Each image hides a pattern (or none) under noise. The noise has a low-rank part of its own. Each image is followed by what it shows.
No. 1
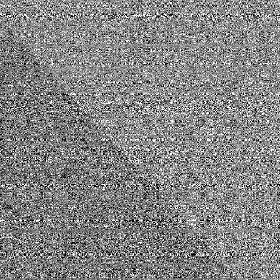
a sharp edge
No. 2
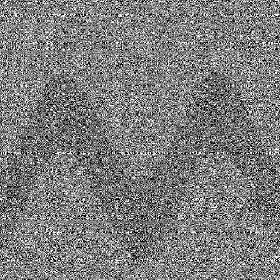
a wavy band
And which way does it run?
left to right
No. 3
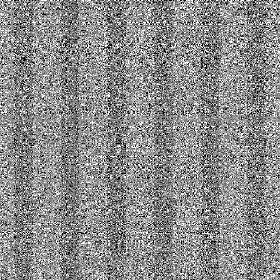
vertical stripes
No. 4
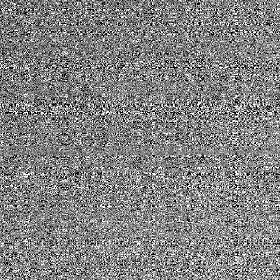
a smooth slope
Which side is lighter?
bottom right
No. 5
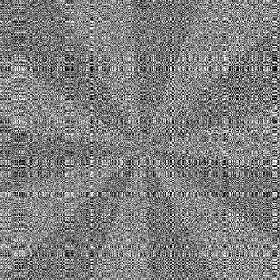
spokes from one point
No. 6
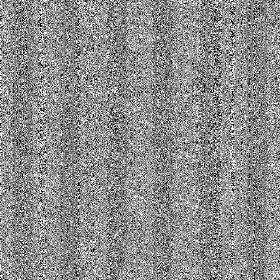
vertical stripes
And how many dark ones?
6
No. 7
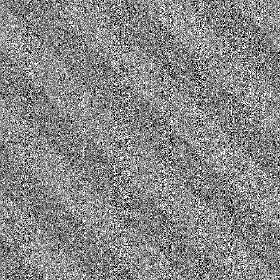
diagonal stripes
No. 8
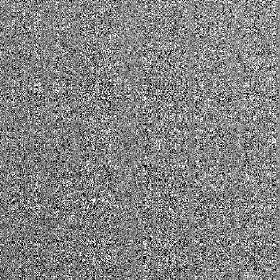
a smooth slope
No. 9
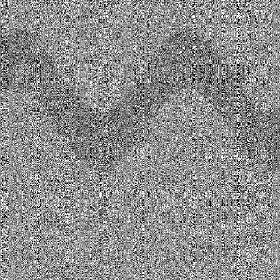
a wavy band
